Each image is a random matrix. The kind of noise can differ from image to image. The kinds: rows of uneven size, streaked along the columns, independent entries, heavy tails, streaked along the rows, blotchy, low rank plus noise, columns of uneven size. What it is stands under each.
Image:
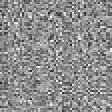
low rank plus noise
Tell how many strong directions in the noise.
three or four
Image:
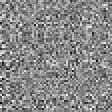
low rank plus noise
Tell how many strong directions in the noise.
three or four
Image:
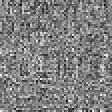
low rank plus noise
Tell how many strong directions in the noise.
five to eight
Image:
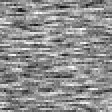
streaked along the rows
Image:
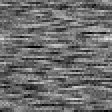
streaked along the rows
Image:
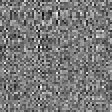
low rank plus noise
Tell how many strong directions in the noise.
two
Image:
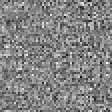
low rank plus noise
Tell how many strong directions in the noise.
five to eight
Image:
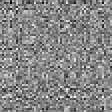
low rank plus noise
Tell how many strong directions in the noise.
two
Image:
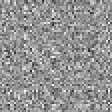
low rank plus noise
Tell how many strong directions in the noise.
three or four
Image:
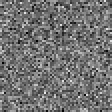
independent entries
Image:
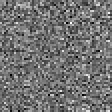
low rank plus noise
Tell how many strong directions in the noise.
five to eight
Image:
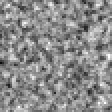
blotchy
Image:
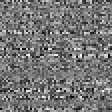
rows of uneven size
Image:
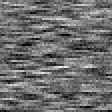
streaked along the rows
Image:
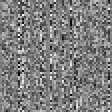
columns of uneven size
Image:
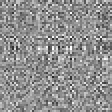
low rank plus noise
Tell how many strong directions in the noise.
one
